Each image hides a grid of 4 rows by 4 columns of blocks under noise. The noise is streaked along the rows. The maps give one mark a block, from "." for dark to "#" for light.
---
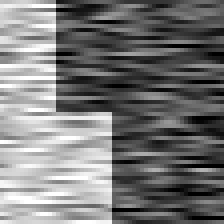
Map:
# . . .
# . . .
# # . .
# # . .
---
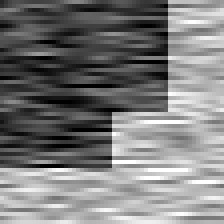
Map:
. . . #
. . . #
. . # #
# # # #
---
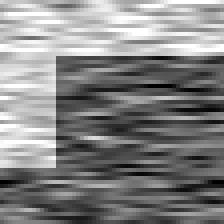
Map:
# # # #
# . . .
# . . .
. . . .
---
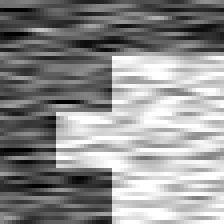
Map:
. . . .
. . # #
. # # #
. . # #
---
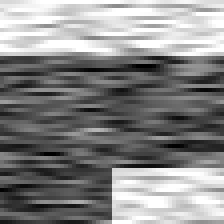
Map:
# # # #
. . . .
. . . .
. . # #
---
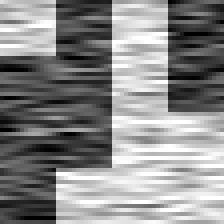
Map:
# . # .
. . # .
. . # #
. # # #
